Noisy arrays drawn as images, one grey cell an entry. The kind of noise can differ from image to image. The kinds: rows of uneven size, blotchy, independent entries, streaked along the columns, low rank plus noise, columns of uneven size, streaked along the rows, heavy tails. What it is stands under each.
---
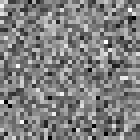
independent entries
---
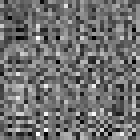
low rank plus noise
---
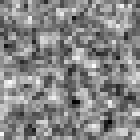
blotchy
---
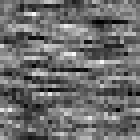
streaked along the rows
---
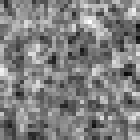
blotchy
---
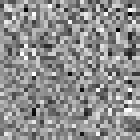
low rank plus noise
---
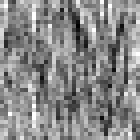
streaked along the columns
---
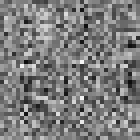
low rank plus noise
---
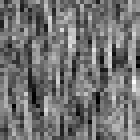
streaked along the columns
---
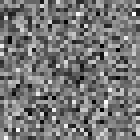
independent entries
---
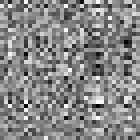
low rank plus noise
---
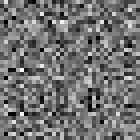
low rank plus noise
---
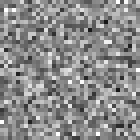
independent entries
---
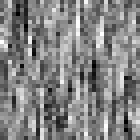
streaked along the columns
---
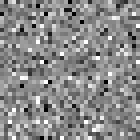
heavy tails
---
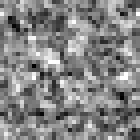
blotchy
